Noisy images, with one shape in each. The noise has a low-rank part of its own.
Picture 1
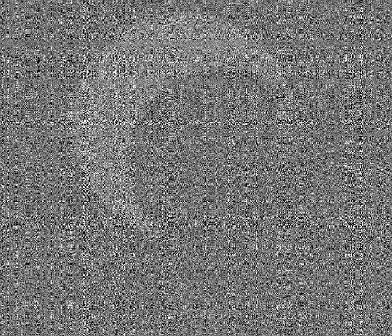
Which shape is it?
crescent
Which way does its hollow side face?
down and right
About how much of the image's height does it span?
two thirds
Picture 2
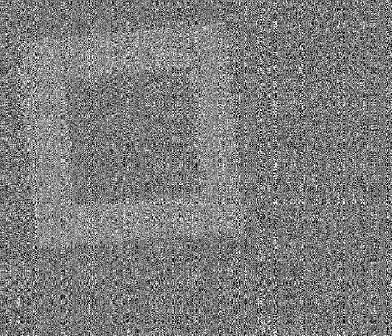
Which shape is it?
square frame
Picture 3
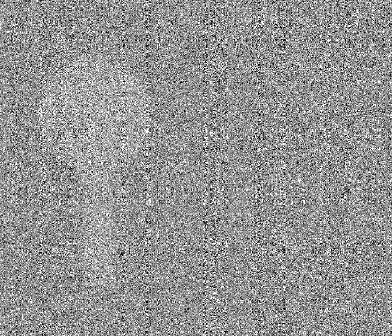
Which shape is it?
lollipop
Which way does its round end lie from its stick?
up
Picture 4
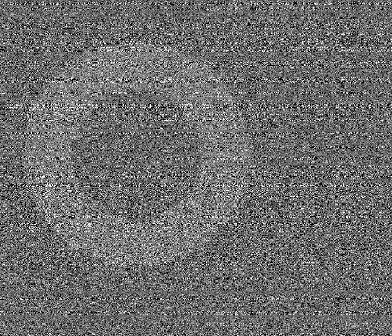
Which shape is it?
ring
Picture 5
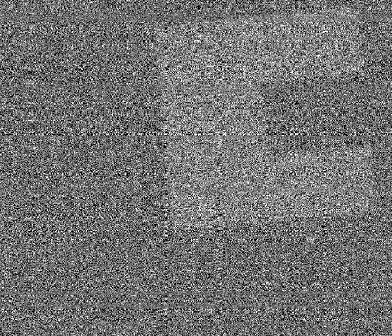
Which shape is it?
square with a notch
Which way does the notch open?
right
